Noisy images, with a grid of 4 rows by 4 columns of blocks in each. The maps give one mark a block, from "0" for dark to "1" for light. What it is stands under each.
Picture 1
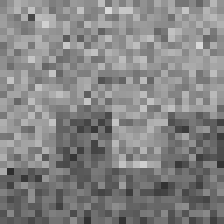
1 1 1 1
1 1 1 1
1 0 1 0
0 0 0 0
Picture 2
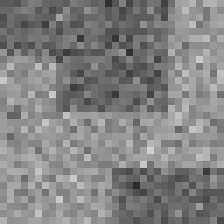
0 0 0 1
1 0 0 1
1 1 1 1
1 1 0 0
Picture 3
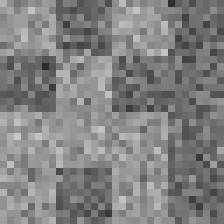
1 0 1 0
0 1 0 0
1 1 1 0
1 0 1 0
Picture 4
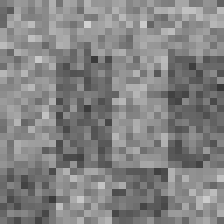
1 1 1 1
1 0 1 0
1 0 1 0
0 1 0 1
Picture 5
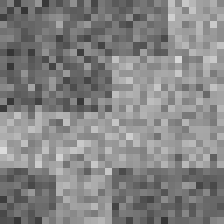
0 0 0 1
0 0 1 1
1 1 1 1
0 1 0 0
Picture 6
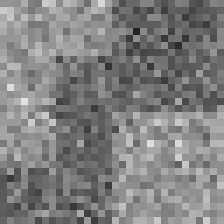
1 1 0 0
1 0 0 0
1 0 1 1
0 0 1 1
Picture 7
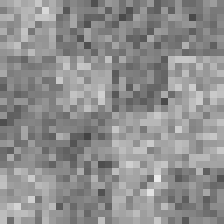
1 0 0 0
0 1 0 1
0 0 1 1
1 0 1 0
